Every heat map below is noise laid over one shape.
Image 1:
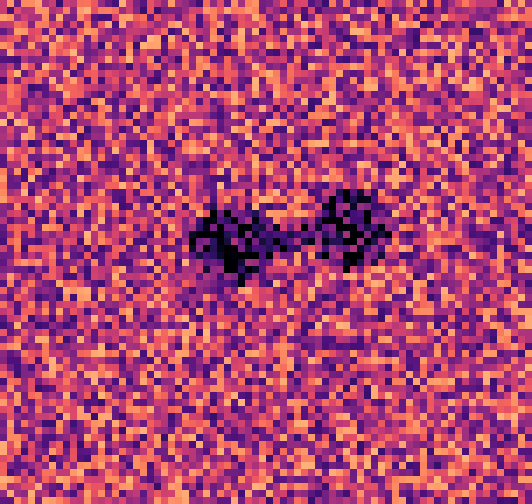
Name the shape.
dumbbell
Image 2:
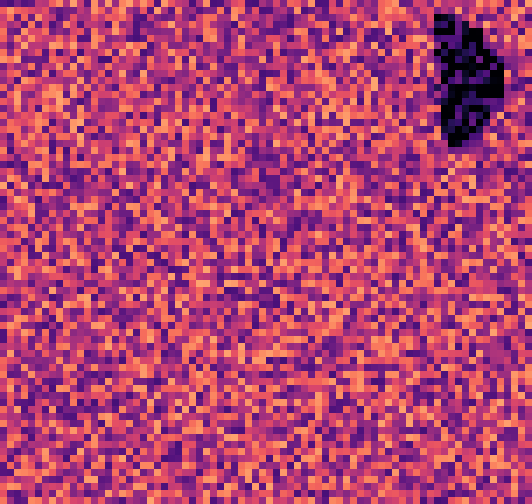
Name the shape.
half disc
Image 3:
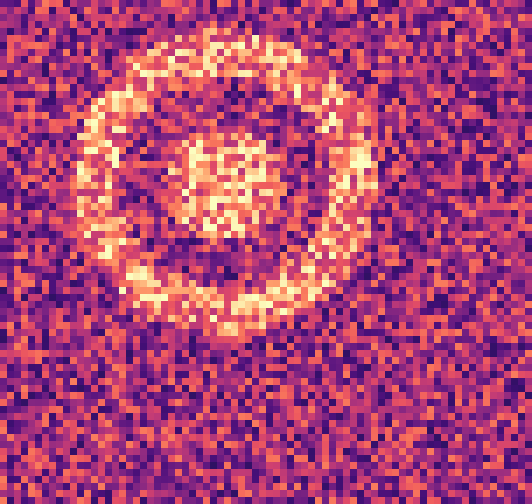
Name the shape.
bullseye
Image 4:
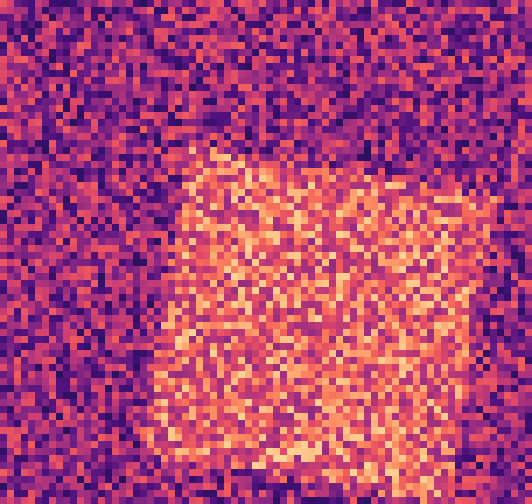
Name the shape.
square
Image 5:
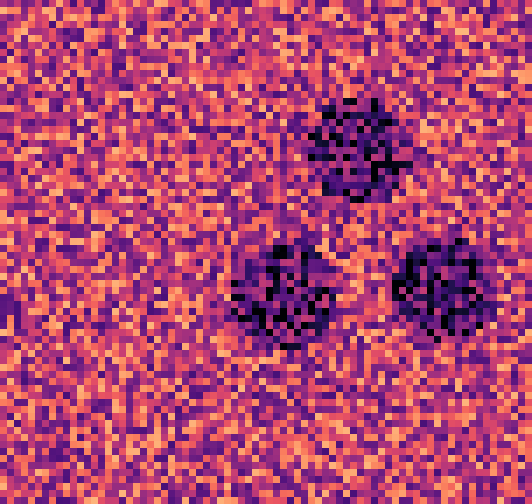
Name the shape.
three dots
